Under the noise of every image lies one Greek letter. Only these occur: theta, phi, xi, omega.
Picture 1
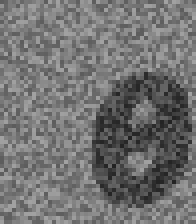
theta
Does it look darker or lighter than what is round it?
darker
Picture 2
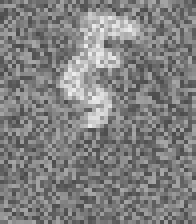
xi
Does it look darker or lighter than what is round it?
lighter
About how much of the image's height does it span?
half
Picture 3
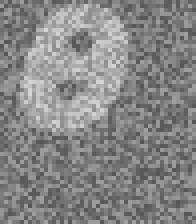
theta
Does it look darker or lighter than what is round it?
lighter
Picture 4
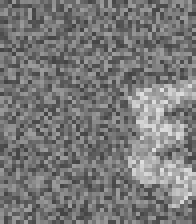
xi
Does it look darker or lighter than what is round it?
lighter
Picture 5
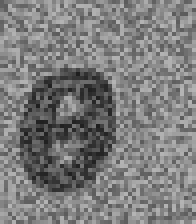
theta
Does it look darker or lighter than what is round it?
darker
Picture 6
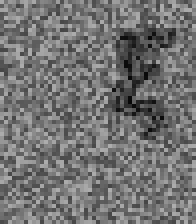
xi
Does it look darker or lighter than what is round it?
darker
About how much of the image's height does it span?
half
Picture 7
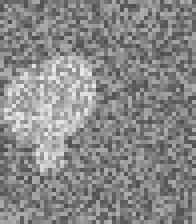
phi
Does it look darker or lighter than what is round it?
lighter
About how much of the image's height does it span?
half
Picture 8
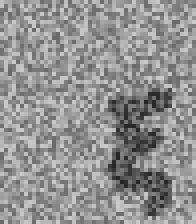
xi
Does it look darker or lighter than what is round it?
darker
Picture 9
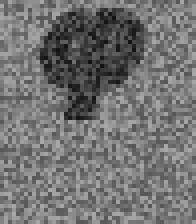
phi
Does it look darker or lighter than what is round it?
darker
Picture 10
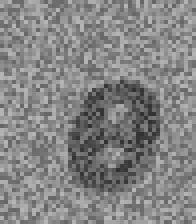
theta
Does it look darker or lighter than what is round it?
darker
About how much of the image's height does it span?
half
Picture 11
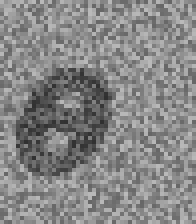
theta
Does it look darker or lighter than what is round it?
darker
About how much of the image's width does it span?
half
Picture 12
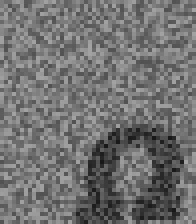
omega
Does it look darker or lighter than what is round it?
darker
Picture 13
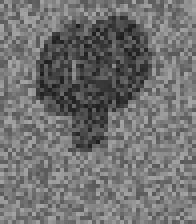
phi
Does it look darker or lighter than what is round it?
darker
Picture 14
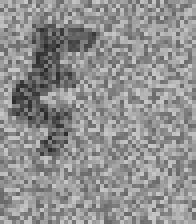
xi
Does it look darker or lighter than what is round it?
darker
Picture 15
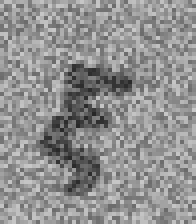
xi
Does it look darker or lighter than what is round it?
darker
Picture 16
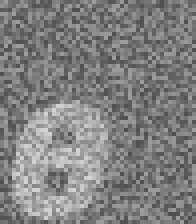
theta
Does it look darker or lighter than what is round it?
lighter
